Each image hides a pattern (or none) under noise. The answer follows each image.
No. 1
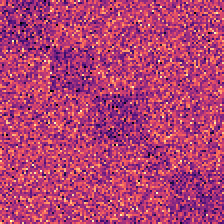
blocks along the diagonal
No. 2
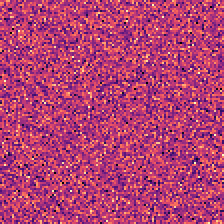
only noise
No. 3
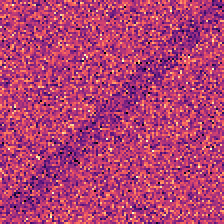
a diagonal band
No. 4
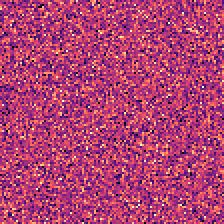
only noise
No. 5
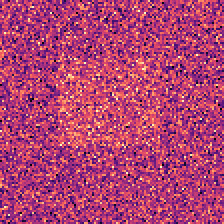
one block
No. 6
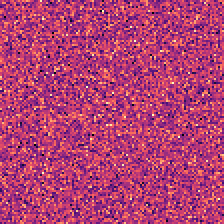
only noise
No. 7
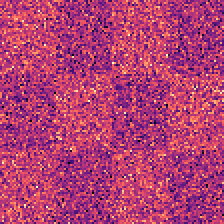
a checkerboard
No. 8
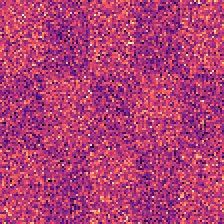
a checkerboard
